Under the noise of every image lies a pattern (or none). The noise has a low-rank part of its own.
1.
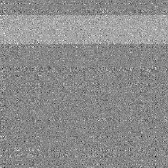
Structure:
one horizontal stripe
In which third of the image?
top
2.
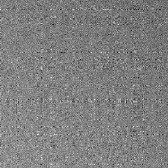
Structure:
a smooth slope
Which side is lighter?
bottom left
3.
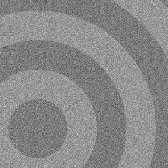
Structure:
rings round one point
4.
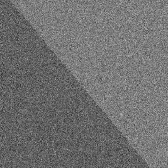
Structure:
a sharp edge
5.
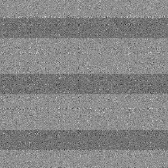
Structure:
horizontal stripes
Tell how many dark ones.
3
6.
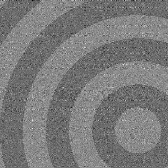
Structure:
rings round one point
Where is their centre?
bottom right
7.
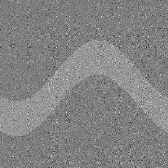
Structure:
a wavy band
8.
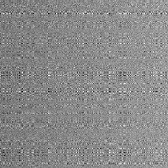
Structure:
a smooth slope
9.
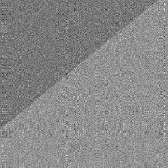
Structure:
a sharp edge
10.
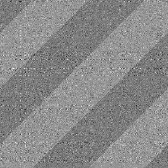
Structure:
diagonal stripes
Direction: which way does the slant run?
bottom left to top right
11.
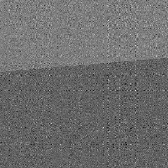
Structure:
a sharp edge
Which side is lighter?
top
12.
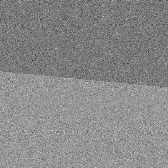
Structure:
a sharp edge
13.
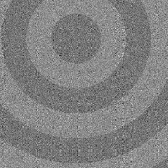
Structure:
rings round one point
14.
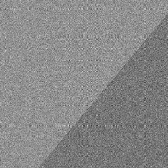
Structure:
a sharp edge
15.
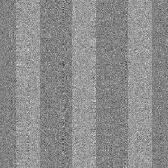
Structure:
vertical stripes
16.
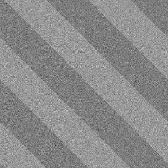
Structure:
diagonal stripes
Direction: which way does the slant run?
top left to bottom right
